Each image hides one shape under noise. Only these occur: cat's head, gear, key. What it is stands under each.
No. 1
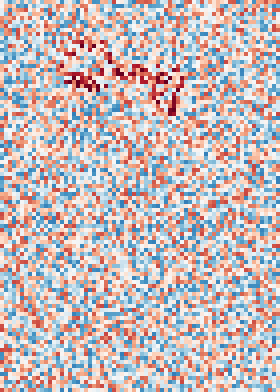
red key
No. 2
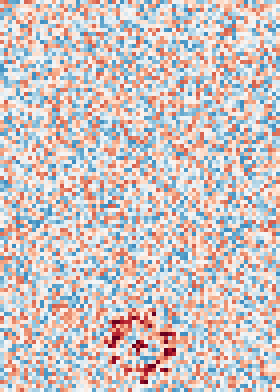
red gear, bottom middle
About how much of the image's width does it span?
a quarter
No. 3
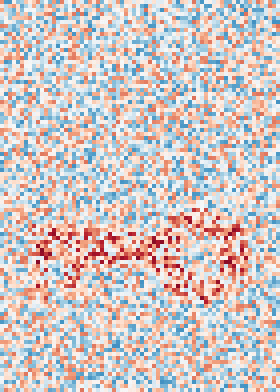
red key
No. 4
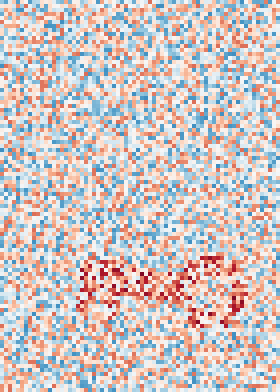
red key
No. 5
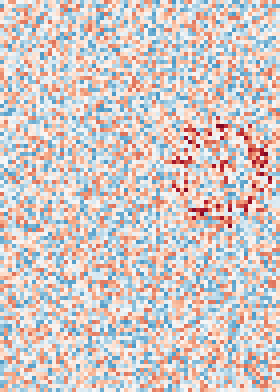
red gear, middle right
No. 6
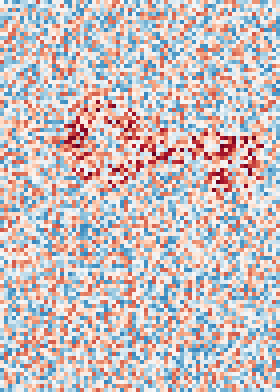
red key
